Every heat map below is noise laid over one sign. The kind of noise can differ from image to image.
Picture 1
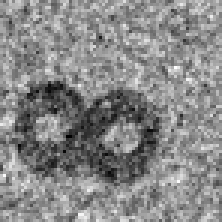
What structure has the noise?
blotchy
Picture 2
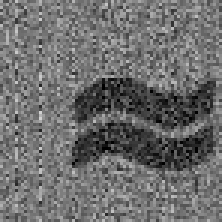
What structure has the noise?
columns of uneven size
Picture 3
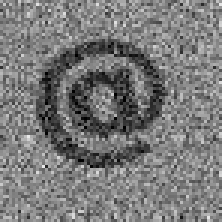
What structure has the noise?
low rank plus noise
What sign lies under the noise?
at sign
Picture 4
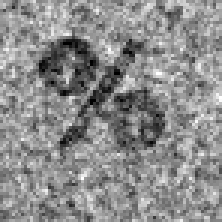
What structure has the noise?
blotchy
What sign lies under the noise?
percent sign
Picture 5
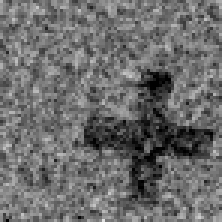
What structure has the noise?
blotchy
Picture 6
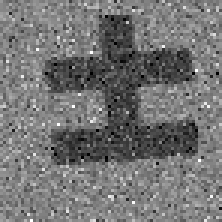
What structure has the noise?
heavy tails
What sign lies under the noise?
plus-minus sign
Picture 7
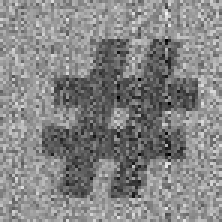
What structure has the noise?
columns of uneven size
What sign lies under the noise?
hash sign
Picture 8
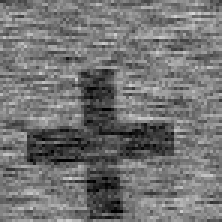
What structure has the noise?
streaked along the rows
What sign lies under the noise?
plus sign
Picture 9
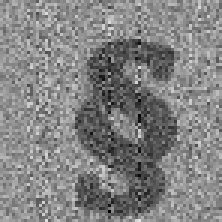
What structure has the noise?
columns of uneven size
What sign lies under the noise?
section sign
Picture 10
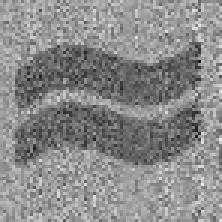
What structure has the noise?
columns of uneven size
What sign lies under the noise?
approximately sign
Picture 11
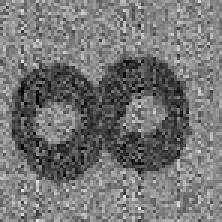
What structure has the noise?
columns of uneven size
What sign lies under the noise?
infinity sign
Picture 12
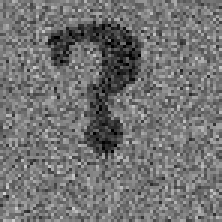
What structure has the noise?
independent entries
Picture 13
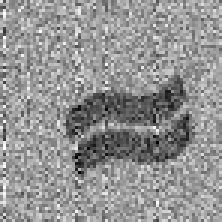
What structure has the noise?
columns of uneven size
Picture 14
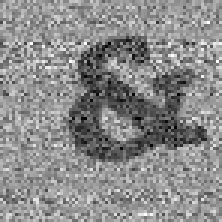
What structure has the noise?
rows of uneven size
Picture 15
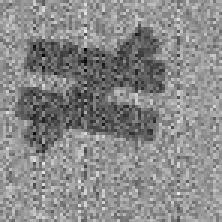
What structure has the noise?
columns of uneven size
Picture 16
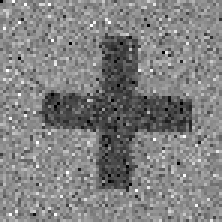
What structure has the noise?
heavy tails
